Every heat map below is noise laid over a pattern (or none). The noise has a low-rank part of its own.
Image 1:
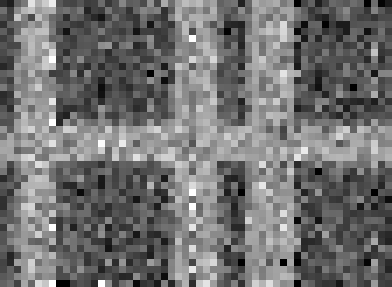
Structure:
bands of rows crossing bands of columns
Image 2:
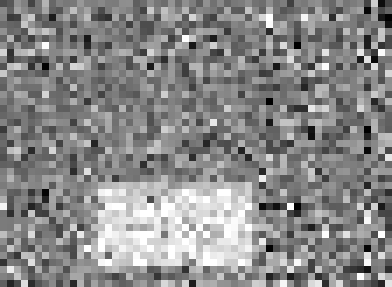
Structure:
one block
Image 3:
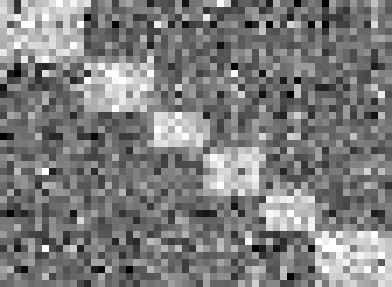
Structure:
blocks along the diagonal
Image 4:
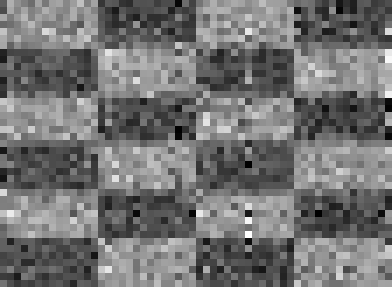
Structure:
a checkerboard
